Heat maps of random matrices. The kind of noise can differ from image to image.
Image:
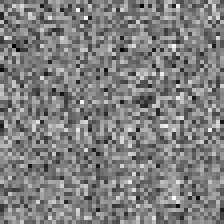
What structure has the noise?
low rank plus noise
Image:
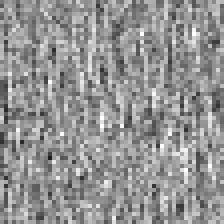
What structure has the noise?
streaked along the columns
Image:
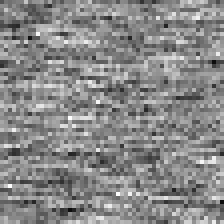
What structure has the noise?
streaked along the rows
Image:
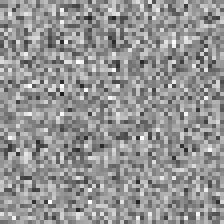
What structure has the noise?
low rank plus noise
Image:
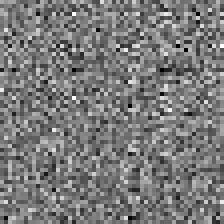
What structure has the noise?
low rank plus noise
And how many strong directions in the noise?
two
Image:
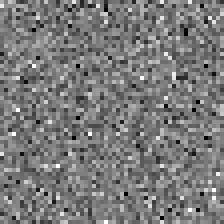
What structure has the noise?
heavy tails
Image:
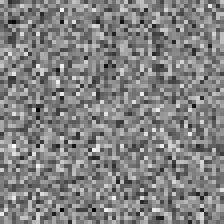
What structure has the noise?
low rank plus noise
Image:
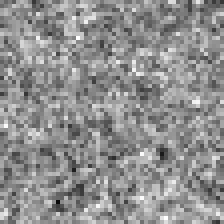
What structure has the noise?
blotchy
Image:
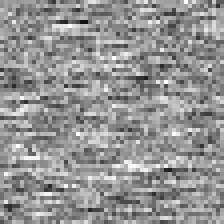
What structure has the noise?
streaked along the rows
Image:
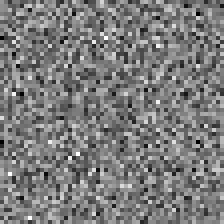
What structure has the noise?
low rank plus noise
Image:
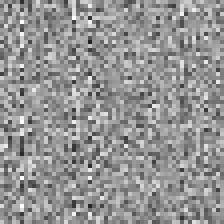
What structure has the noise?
columns of uneven size
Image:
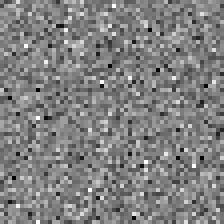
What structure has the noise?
heavy tails
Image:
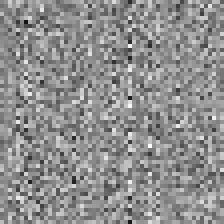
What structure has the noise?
columns of uneven size
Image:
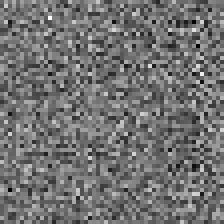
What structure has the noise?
low rank plus noise
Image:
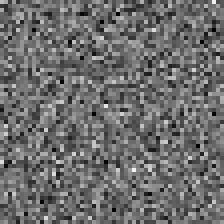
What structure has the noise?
low rank plus noise
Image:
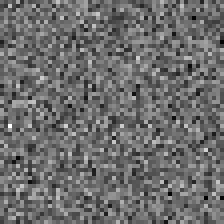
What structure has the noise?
independent entries
